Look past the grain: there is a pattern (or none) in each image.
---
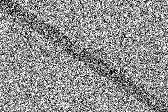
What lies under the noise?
a diagonal band
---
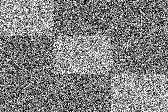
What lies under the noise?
blocks along the diagonal
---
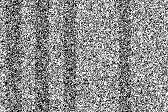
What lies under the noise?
bands of columns
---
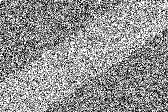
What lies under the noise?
a diagonal band
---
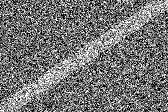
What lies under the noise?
a diagonal band
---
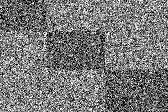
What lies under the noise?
blocks along the diagonal
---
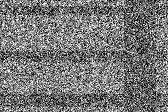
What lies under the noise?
bands of rows crossing bands of columns
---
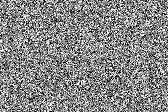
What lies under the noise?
only noise
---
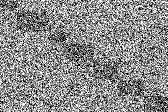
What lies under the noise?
blocks along the diagonal
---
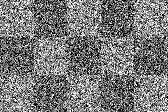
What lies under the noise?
a checkerboard
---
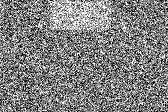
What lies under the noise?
one block
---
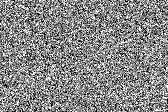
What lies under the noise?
only noise
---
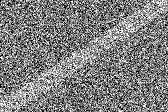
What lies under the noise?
a diagonal band
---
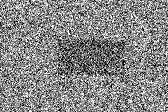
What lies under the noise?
one block
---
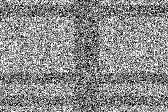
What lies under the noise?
bands of rows crossing bands of columns
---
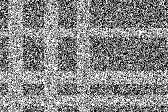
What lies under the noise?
bands of rows crossing bands of columns
